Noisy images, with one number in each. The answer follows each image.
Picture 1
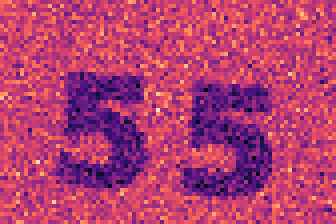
55
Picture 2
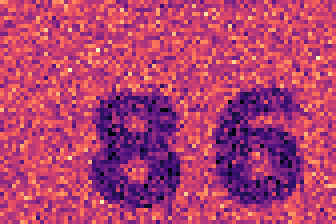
86
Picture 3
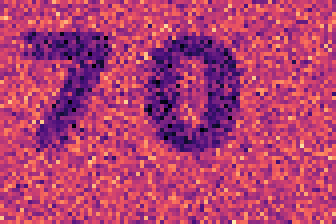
70
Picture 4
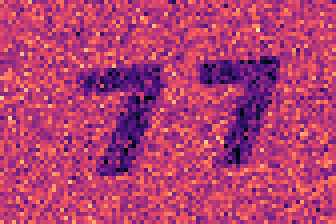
77
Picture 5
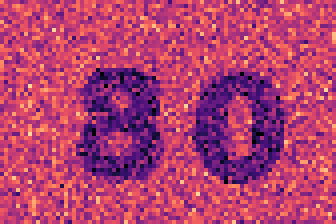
80
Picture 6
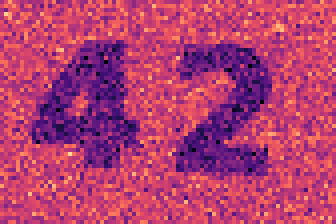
42
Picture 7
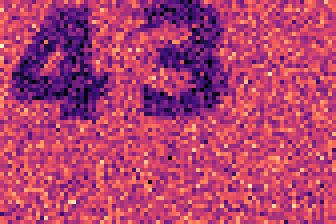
43
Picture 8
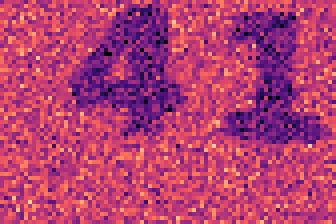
41
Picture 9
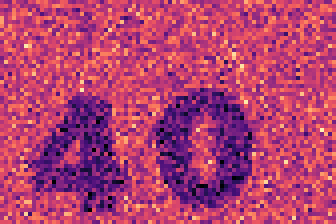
40
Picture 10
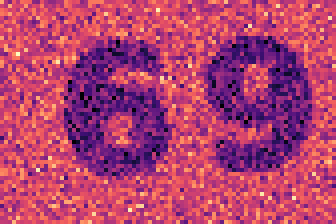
69
